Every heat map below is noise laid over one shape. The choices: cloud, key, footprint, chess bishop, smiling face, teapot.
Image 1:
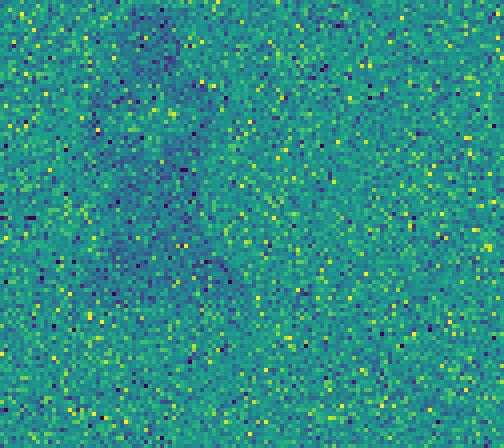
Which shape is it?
chess bishop
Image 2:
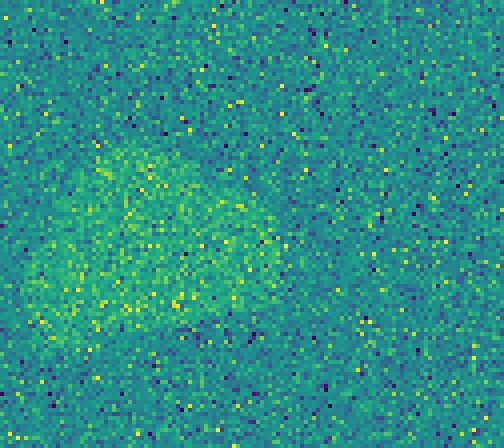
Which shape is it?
cloud
